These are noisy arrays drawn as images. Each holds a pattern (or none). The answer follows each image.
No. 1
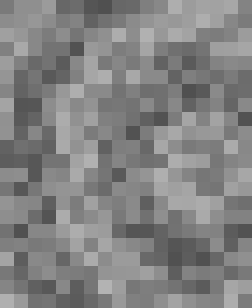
rings round one point
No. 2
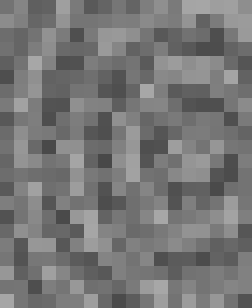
rings round one point
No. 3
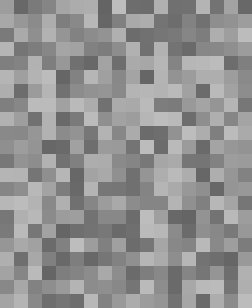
only noise
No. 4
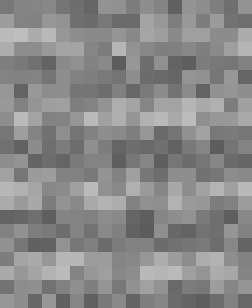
horizontal stripes
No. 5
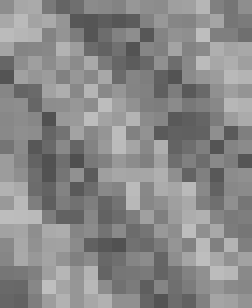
diagonal stripes
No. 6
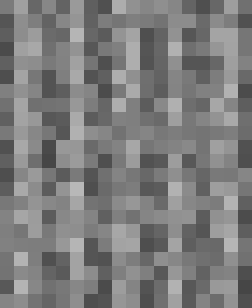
vertical stripes
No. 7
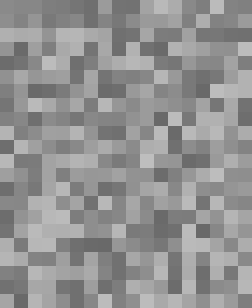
only noise
